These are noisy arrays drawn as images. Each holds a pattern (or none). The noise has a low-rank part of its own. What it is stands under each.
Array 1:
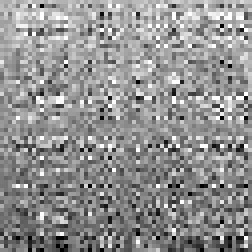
a smooth slope
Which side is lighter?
top
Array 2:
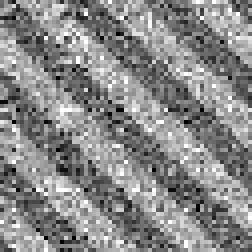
diagonal stripes
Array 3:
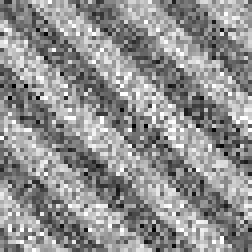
diagonal stripes
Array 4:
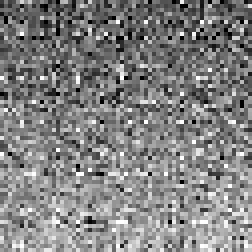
a smooth slope
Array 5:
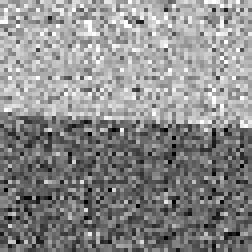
a sharp edge
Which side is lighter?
top
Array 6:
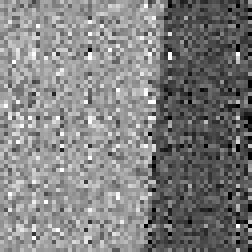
a sharp edge
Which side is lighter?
left
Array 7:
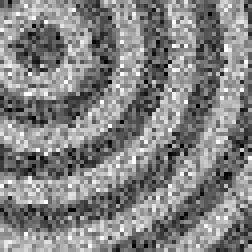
rings round one point
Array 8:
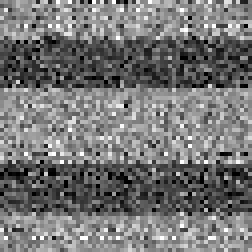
horizontal stripes
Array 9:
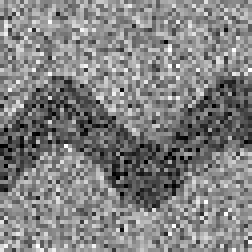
a wavy band
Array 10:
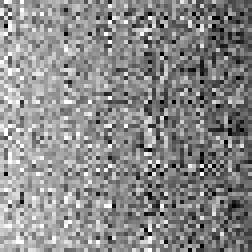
a smooth slope
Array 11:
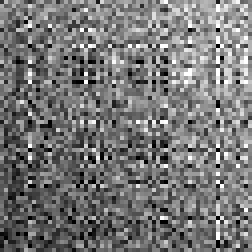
a smooth slope
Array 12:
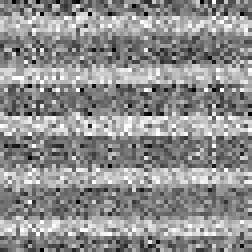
horizontal stripes
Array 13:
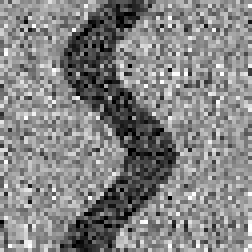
a wavy band
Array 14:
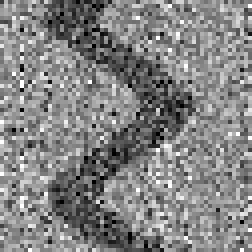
a wavy band
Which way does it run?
top to bottom
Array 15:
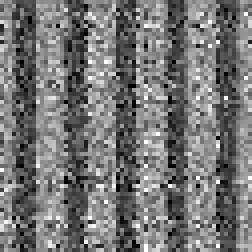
vertical stripes
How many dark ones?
5
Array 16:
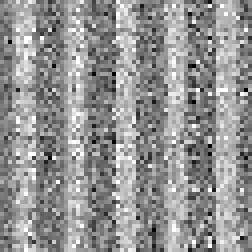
vertical stripes
